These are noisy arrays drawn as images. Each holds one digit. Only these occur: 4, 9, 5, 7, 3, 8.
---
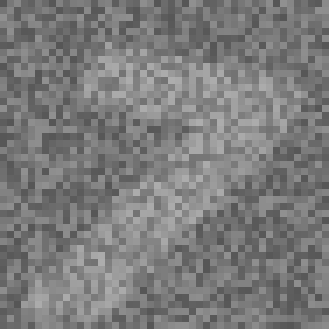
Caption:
light 7
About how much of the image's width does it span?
nearly all
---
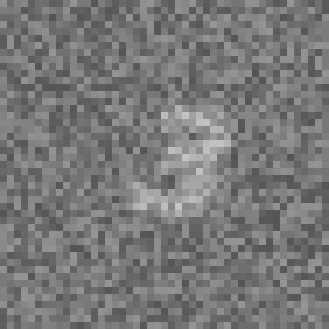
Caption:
light 3, centre
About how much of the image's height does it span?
a third
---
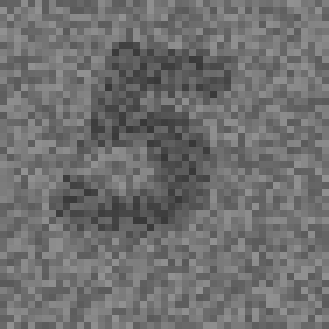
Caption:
dark 5
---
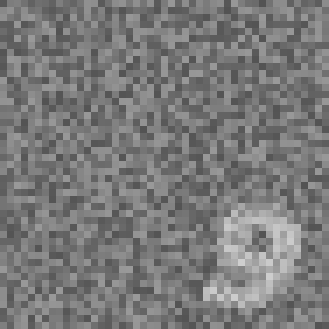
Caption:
light 9, bottom right
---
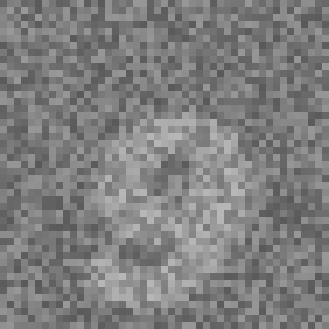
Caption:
light 9
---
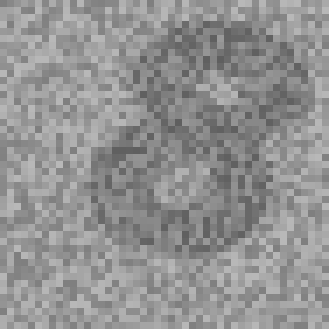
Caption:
dark 8
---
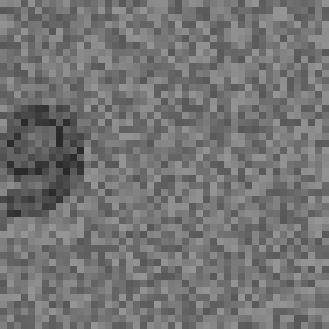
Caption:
dark 9, middle left
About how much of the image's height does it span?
a third
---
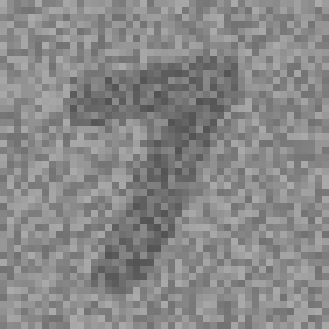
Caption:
dark 7
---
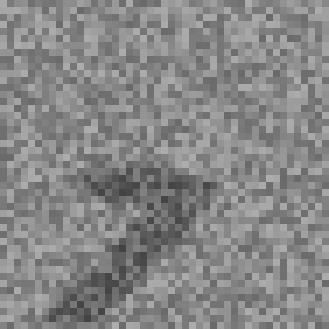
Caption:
dark 7
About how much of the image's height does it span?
half
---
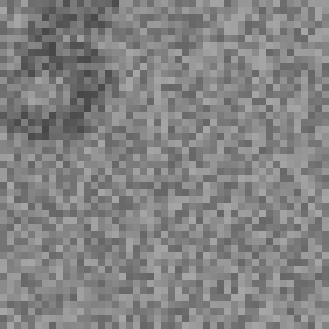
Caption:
dark 5, top left
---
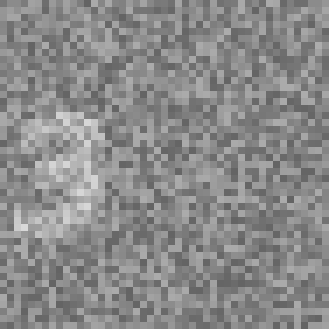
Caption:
light 3, middle left
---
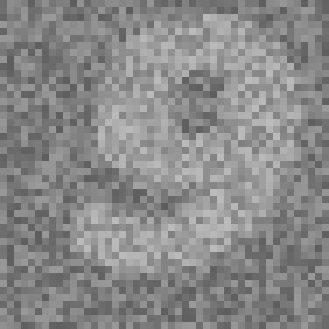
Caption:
light 9
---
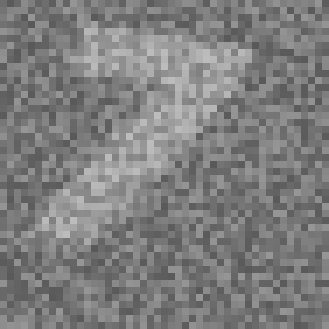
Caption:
light 7
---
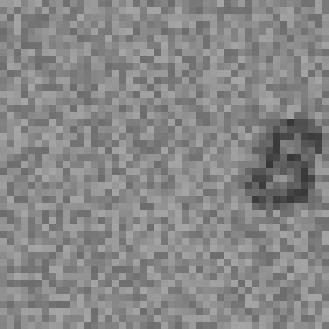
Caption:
dark 8, middle right
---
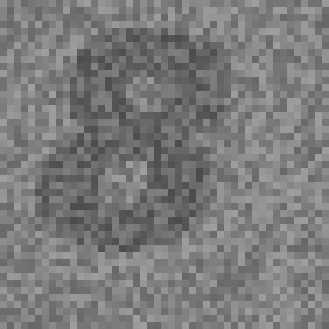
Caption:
dark 8
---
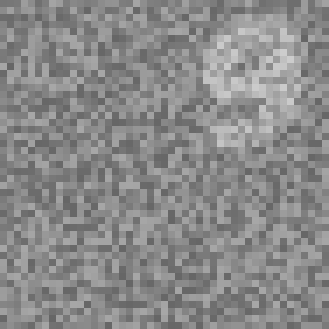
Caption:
light 9, top right
